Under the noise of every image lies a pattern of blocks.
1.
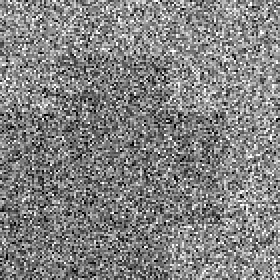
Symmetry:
mirrored about the diagonal from the bottom left
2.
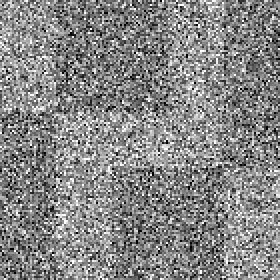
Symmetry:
the same after a half turn
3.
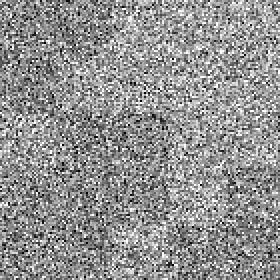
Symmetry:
mirrored about the diagonal from the bottom left
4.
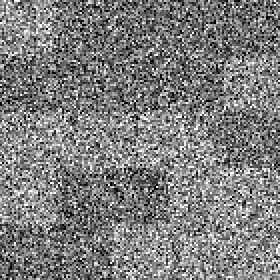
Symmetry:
no symmetry
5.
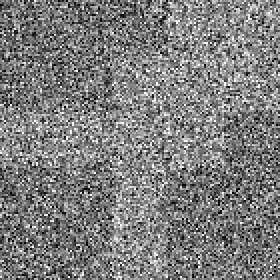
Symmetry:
mirrored about the diagonal from the bottom left
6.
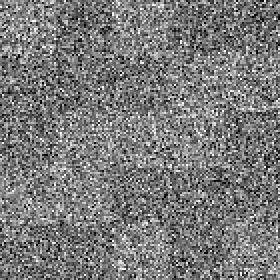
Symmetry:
the same after a half turn
